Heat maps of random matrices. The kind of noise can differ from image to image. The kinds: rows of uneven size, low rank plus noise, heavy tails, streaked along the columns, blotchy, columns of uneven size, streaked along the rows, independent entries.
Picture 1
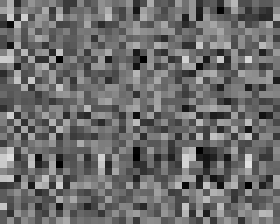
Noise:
low rank plus noise
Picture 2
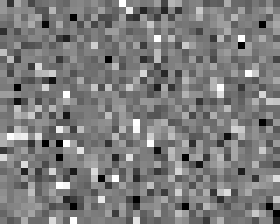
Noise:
heavy tails
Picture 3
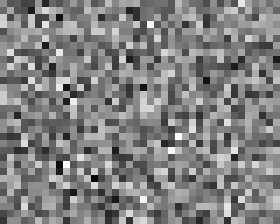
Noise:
independent entries
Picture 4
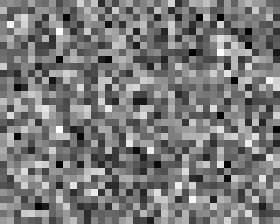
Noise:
independent entries
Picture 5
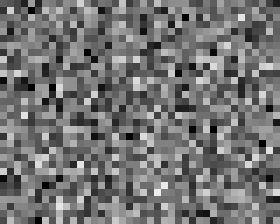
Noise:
independent entries
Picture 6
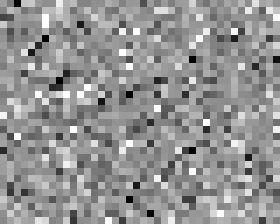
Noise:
heavy tails
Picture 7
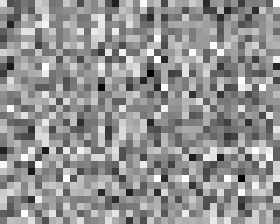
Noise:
low rank plus noise
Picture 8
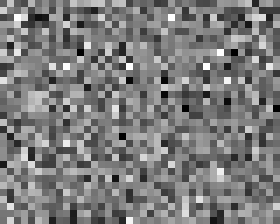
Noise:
low rank plus noise
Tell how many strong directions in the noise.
five to eight
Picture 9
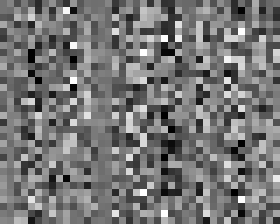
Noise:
columns of uneven size
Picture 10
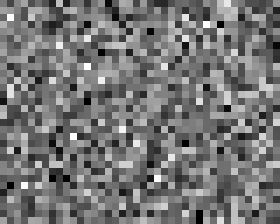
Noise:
independent entries
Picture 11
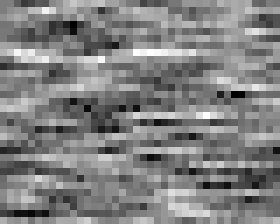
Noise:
streaked along the rows
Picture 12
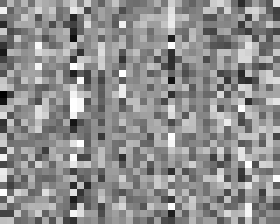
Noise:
columns of uneven size
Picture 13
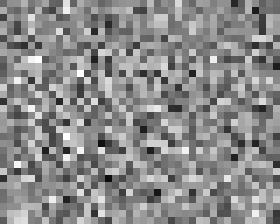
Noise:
low rank plus noise
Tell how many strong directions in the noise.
five to eight
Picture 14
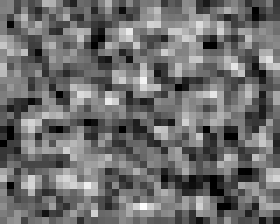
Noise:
blotchy
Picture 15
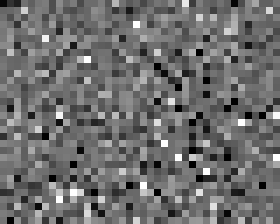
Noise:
heavy tails
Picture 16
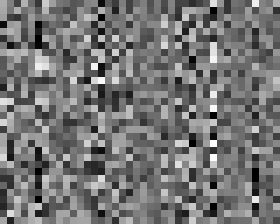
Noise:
columns of uneven size
